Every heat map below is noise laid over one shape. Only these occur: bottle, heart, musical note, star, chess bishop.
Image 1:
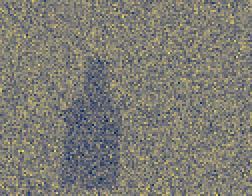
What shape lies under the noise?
bottle
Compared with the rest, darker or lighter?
darker
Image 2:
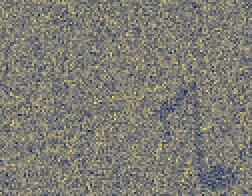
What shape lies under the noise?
musical note
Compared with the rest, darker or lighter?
darker
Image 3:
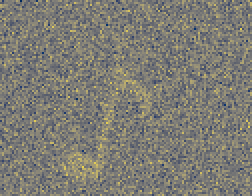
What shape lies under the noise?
musical note
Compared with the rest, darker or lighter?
lighter
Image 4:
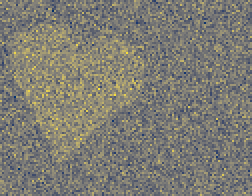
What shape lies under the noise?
heart
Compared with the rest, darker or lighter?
lighter
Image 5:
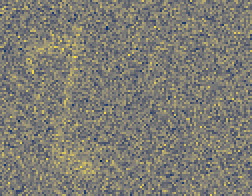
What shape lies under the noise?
musical note
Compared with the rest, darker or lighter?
lighter
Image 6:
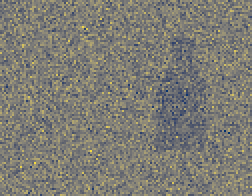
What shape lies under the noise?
bottle
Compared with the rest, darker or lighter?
darker
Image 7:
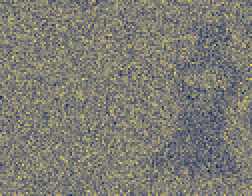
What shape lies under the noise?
chess bishop
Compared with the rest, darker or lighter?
darker
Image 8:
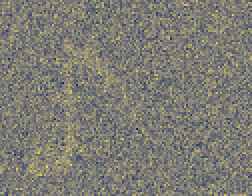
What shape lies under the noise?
musical note
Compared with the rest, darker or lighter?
lighter
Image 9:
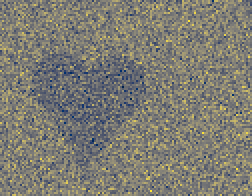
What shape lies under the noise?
heart
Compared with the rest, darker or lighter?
darker
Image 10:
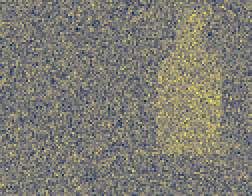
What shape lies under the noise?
bottle
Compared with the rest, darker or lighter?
lighter
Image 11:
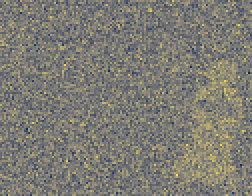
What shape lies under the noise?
chess bishop
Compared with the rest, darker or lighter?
lighter
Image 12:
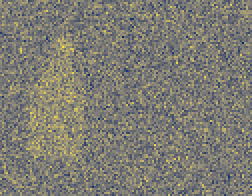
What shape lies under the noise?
bottle
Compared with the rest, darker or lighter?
lighter
